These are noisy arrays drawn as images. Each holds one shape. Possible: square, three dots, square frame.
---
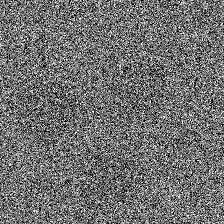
three dots
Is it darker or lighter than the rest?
darker
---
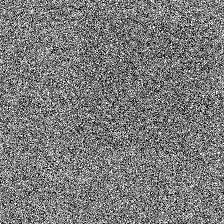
square
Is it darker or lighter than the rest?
darker
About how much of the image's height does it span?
two thirds
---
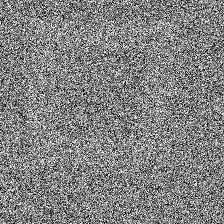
square frame
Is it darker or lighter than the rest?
lighter
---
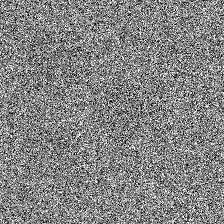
three dots
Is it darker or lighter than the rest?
darker
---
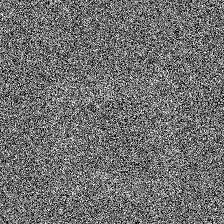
square frame
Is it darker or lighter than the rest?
lighter
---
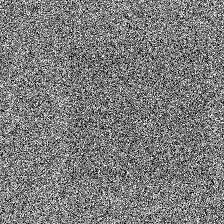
square
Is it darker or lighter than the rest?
darker
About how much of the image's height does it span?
two thirds
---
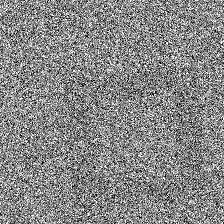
square frame
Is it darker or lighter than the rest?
darker
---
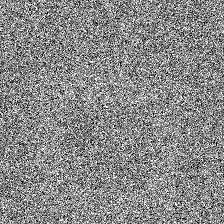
square frame
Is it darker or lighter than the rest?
lighter
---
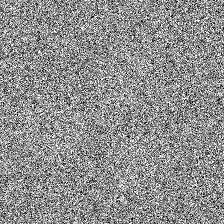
three dots
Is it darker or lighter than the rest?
lighter
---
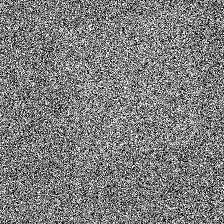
square
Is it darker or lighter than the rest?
lighter
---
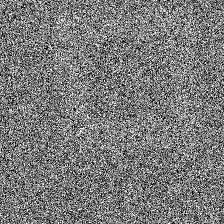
square frame
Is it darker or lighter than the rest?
lighter
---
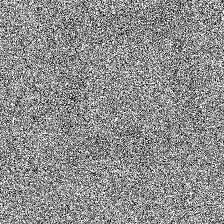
square frame
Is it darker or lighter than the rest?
darker
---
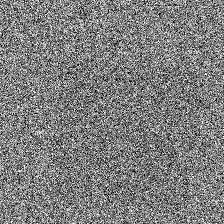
square
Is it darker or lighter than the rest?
darker
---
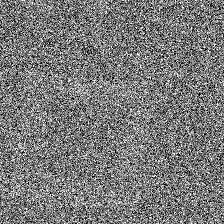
square frame
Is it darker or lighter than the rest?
lighter
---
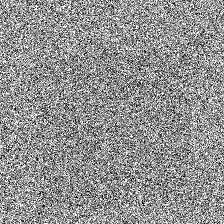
square
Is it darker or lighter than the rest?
darker
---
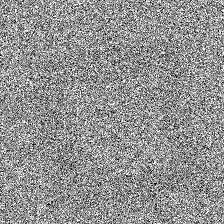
square frame
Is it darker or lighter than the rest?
darker
